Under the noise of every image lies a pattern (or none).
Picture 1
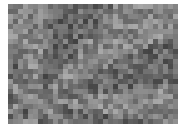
spokes from one point
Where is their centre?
bottom left
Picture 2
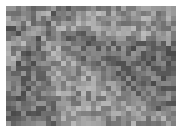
spokes from one point
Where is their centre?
top left
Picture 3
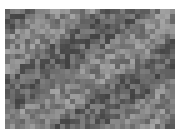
diagonal stripes
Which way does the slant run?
bottom left to top right
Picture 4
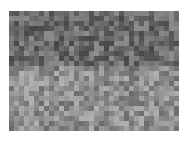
a sharp edge
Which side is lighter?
bottom
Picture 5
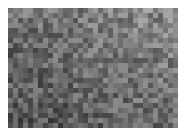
a smooth slope
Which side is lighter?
top right
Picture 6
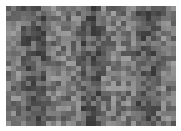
vertical stripes
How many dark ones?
3
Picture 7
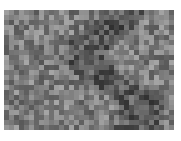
a wavy band
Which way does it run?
top to bottom
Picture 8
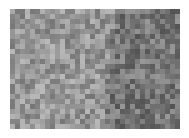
a sharp edge
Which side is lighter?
left
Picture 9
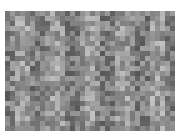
vertical stripes
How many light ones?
5
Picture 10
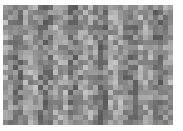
vertical stripes
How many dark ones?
6
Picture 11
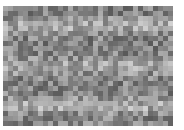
horizontal stripes
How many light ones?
3
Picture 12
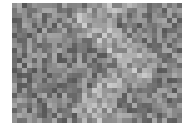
a wavy band
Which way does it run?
top to bottom
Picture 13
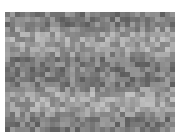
horizontal stripes
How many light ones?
2
